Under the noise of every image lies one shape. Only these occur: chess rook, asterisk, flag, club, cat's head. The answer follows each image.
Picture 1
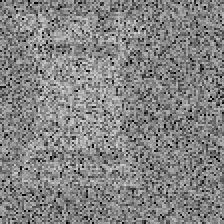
light chess rook
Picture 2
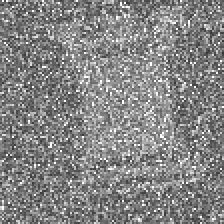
light chess rook
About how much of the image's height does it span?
nearly all
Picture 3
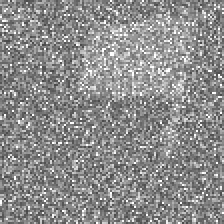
light flag
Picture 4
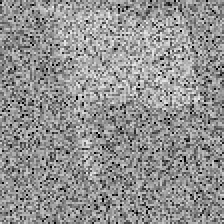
light flag
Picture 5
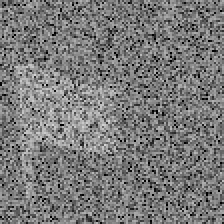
light flag
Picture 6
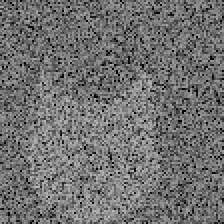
light cat's head
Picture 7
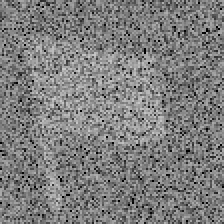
light flag
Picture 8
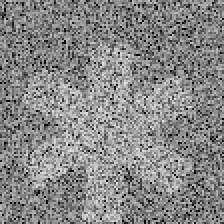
light asterisk
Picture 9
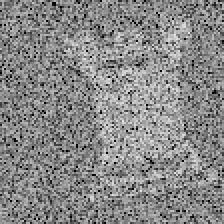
light chess rook
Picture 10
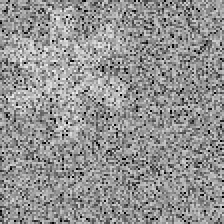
light asterisk
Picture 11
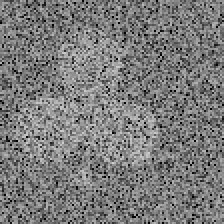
light club
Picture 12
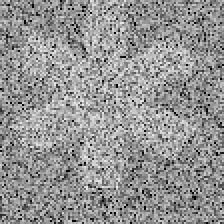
light asterisk
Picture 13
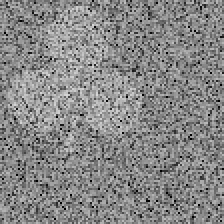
light club
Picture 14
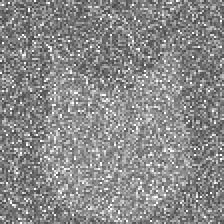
light cat's head
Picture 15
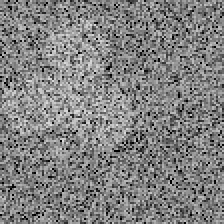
light club
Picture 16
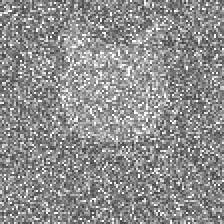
light cat's head
